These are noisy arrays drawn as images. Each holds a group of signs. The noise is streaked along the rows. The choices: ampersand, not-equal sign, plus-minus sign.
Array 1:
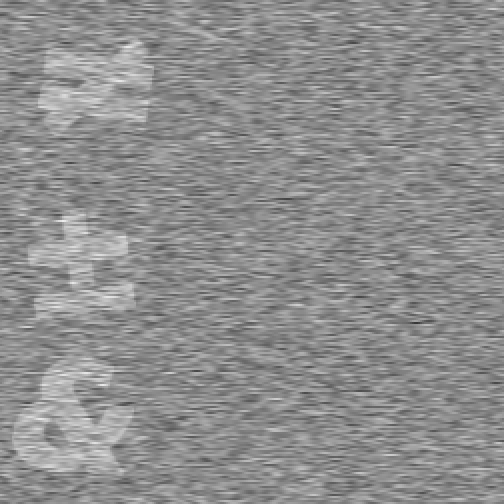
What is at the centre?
nothing
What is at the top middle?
nothing
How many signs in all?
3
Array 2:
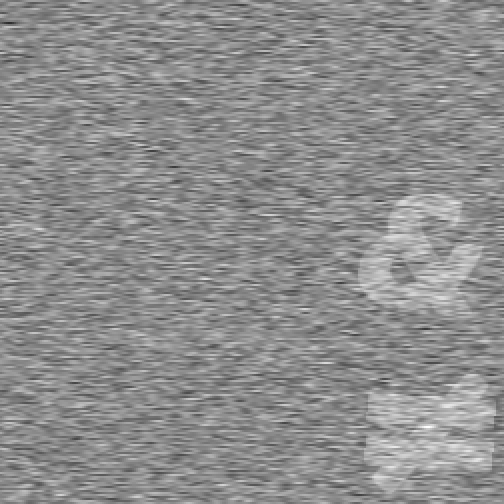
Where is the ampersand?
middle right
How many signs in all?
2
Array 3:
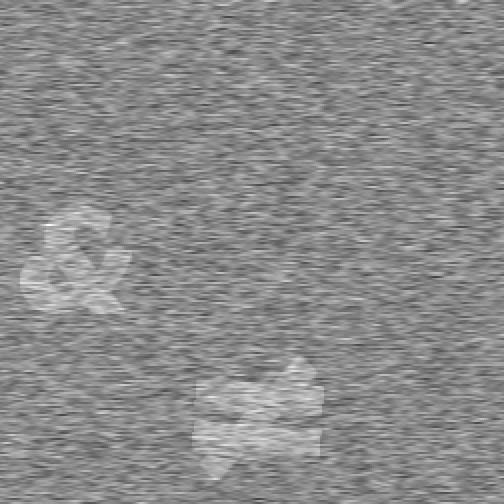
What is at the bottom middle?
not-equal sign
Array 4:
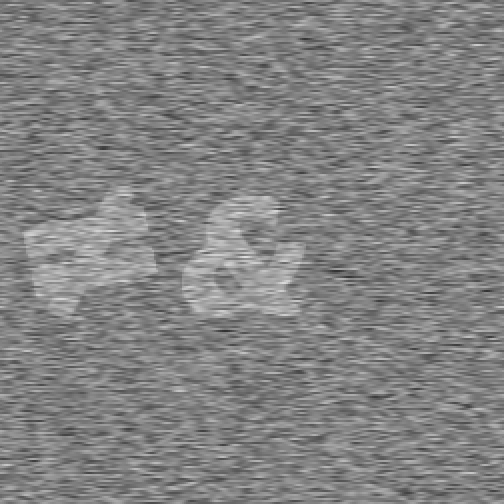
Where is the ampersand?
centre
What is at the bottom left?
nothing
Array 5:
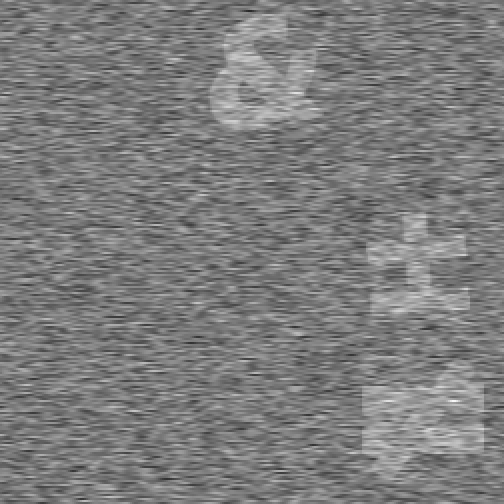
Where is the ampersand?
top middle
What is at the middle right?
plus-minus sign
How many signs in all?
3
